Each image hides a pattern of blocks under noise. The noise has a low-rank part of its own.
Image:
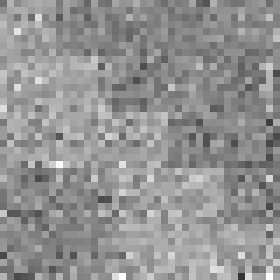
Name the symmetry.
mirrored about the diagonal from the bottom left
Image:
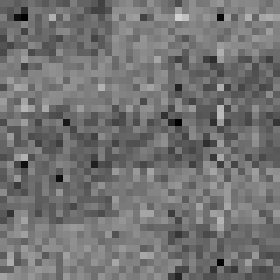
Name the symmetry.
the same after a half turn
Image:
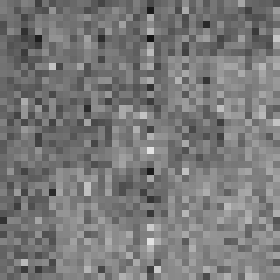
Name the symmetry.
mirrored about the diagonal from the top left
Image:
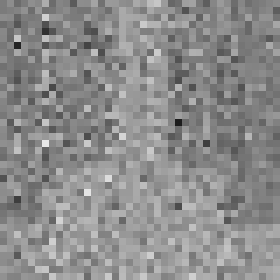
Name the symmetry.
left and right mirror each other
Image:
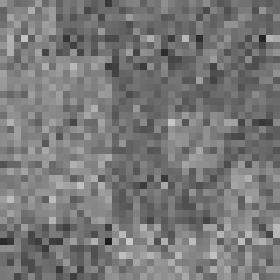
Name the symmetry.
no symmetry
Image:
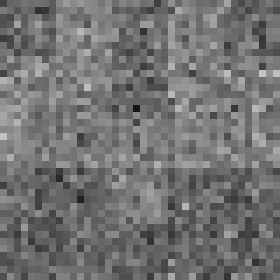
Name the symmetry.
left and right mirror each other
